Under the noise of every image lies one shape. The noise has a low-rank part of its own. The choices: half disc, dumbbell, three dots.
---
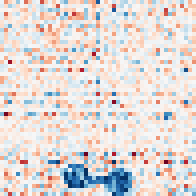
dumbbell
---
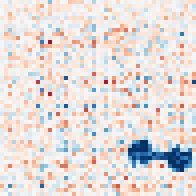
dumbbell
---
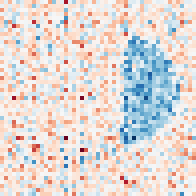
half disc
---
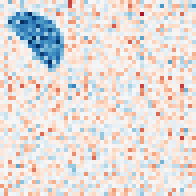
half disc
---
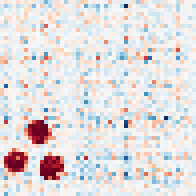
three dots
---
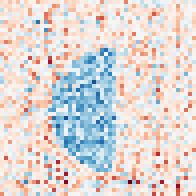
half disc
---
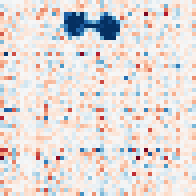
dumbbell
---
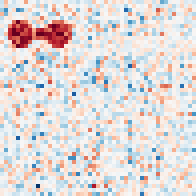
dumbbell
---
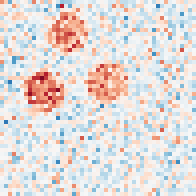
three dots
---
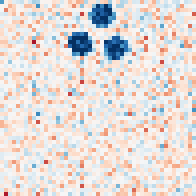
three dots
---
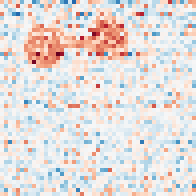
dumbbell
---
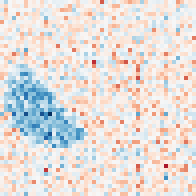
half disc
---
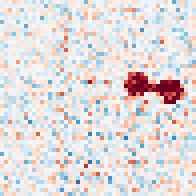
dumbbell
